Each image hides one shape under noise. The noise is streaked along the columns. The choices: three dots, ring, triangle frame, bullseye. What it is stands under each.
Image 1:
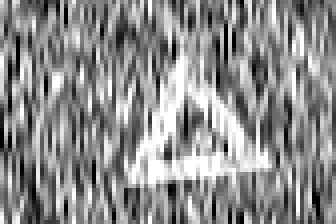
triangle frame
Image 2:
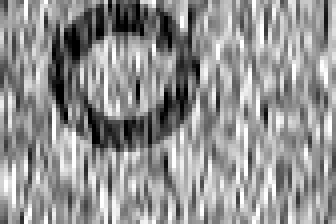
ring
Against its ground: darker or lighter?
darker
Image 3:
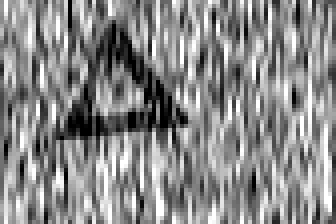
triangle frame
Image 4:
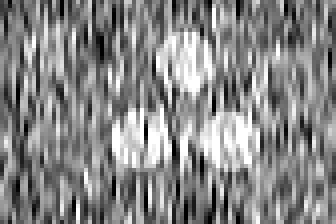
three dots
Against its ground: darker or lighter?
lighter
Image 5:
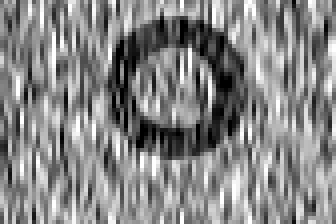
ring
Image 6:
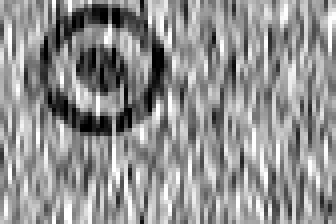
bullseye
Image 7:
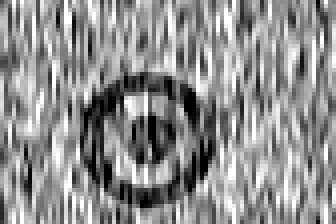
bullseye
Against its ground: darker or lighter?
darker
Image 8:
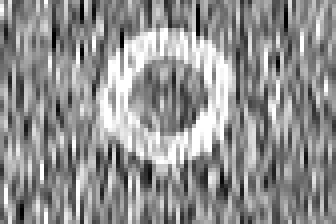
ring
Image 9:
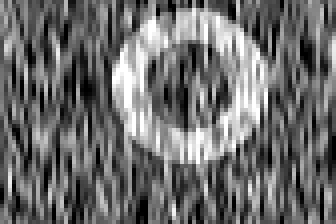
ring
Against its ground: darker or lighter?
lighter
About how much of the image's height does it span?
two thirds
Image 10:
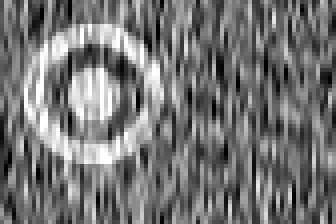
bullseye
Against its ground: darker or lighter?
lighter
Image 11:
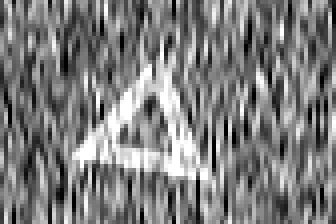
triangle frame
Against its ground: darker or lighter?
lighter
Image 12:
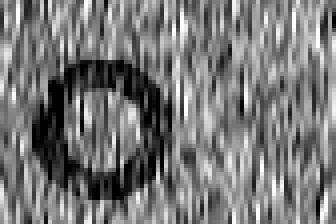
ring
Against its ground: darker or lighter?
darker
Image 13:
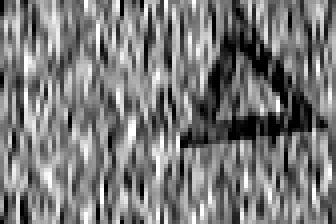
triangle frame
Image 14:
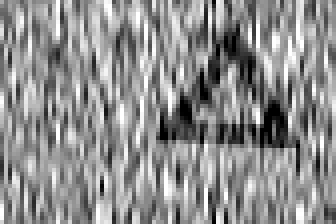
triangle frame
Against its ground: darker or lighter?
darker
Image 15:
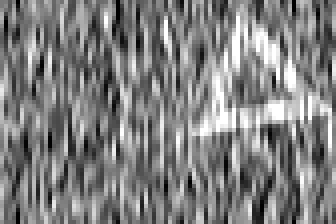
triangle frame
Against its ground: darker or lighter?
lighter
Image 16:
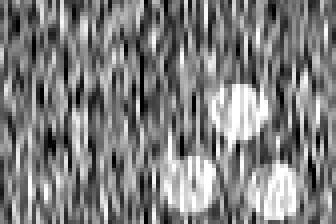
three dots
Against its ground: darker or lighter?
lighter
